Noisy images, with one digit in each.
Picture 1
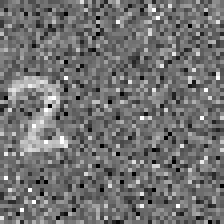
light 2, middle left
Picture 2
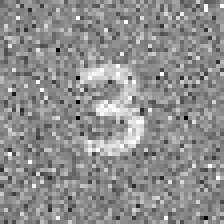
light 3, centre
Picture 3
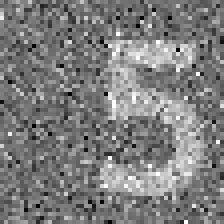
light 5
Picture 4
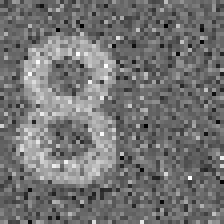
light 8
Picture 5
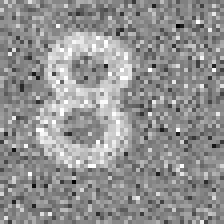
light 8
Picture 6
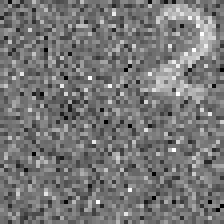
light 2, top right
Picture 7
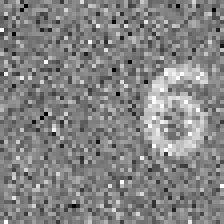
light 6, middle right
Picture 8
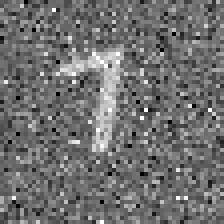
light 7
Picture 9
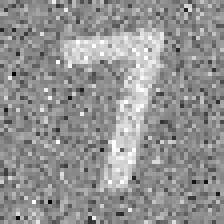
light 7
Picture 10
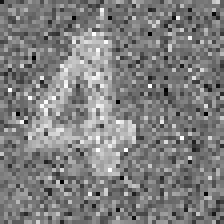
light 4
